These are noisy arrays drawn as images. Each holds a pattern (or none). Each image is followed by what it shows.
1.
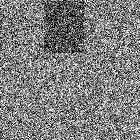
one block
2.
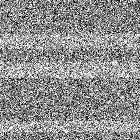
bands of rows
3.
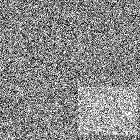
one block
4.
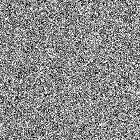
only noise
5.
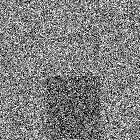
one block
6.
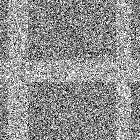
bands of rows crossing bands of columns
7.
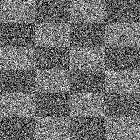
a checkerboard
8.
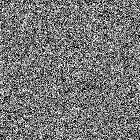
only noise
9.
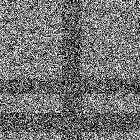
bands of rows crossing bands of columns
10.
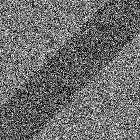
a diagonal band
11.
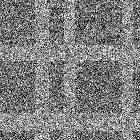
bands of rows crossing bands of columns
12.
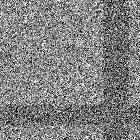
bands of rows crossing bands of columns
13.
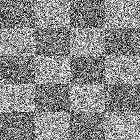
a checkerboard
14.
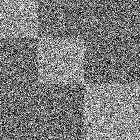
blocks along the diagonal
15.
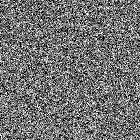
only noise
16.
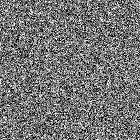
only noise
